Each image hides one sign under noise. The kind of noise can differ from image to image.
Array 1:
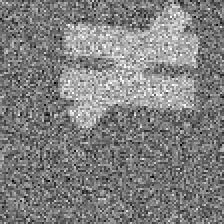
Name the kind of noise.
low rank plus noise
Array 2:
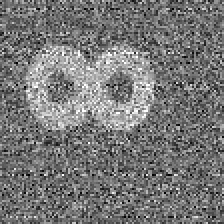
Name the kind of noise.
rows of uneven size
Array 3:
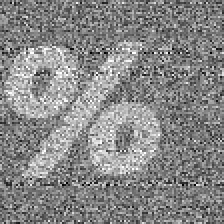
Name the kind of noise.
rows of uneven size
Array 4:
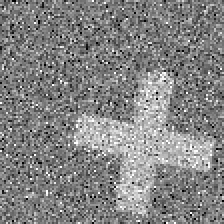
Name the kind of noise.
heavy tails
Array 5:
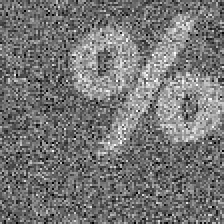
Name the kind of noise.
low rank plus noise
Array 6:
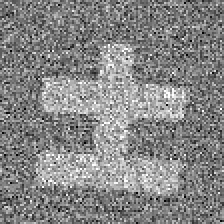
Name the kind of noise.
low rank plus noise
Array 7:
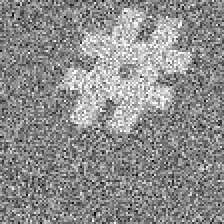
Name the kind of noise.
low rank plus noise
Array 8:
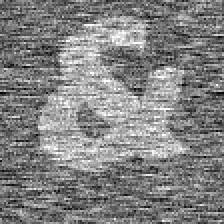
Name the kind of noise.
streaked along the rows
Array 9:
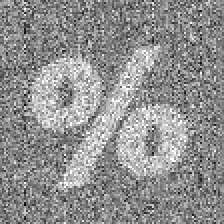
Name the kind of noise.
columns of uneven size
